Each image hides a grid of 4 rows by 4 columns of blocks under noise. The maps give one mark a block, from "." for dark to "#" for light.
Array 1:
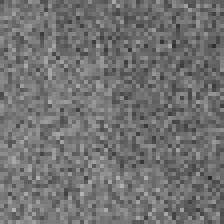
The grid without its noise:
# . . .
# # . .
# # . .
# # # .
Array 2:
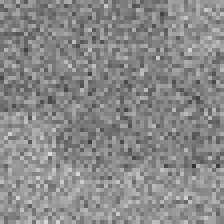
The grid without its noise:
. . . #
. . . .
# . . .
# # # #
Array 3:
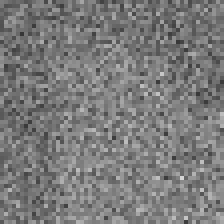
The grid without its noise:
. . . .
. # # .
. # # #
. # # #
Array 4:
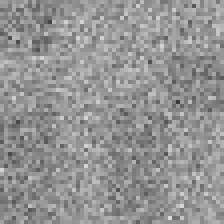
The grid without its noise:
. # # #
# # # .
. # . #
. # . #
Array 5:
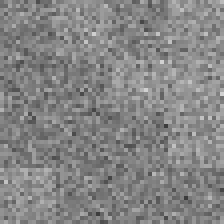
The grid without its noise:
. # . #
. . # #
. . . #
# . . .
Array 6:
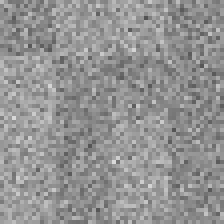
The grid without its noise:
. # # .
# . . .
# . # .
# . # .
